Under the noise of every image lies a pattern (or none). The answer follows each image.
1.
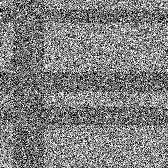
bands of rows crossing bands of columns
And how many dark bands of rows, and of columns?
3 and 1
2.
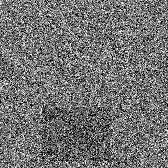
one block
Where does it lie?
bottom middle
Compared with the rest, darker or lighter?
darker
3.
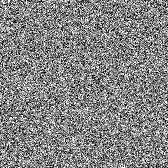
only noise
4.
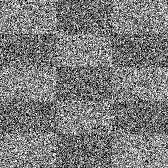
a checkerboard
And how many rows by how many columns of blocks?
5 by 3
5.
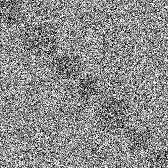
blocks along the diagonal
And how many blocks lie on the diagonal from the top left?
7
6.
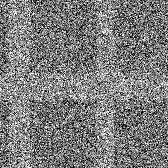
bands of rows crossing bands of columns
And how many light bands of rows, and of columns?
1 and 2
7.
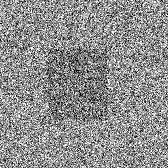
one block
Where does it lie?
centre
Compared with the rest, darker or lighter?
darker
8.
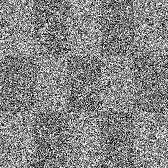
a checkerboard
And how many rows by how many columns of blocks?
3 by 5
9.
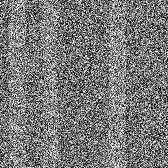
bands of columns
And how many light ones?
3
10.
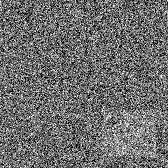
one block
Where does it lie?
bottom right
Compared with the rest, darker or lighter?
lighter
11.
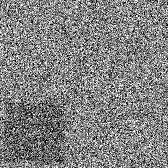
one block
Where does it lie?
bottom left
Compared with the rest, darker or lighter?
darker
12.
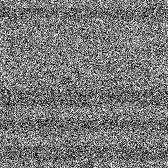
bands of rows
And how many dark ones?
4
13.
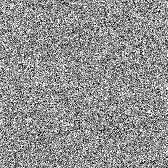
only noise
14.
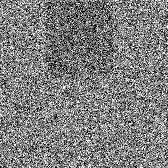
one block
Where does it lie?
top middle
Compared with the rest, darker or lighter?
darker
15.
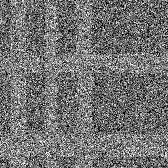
bands of rows crossing bands of columns
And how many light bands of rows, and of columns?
2 and 3
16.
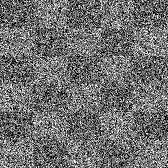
a checkerboard
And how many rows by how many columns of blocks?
6 by 5
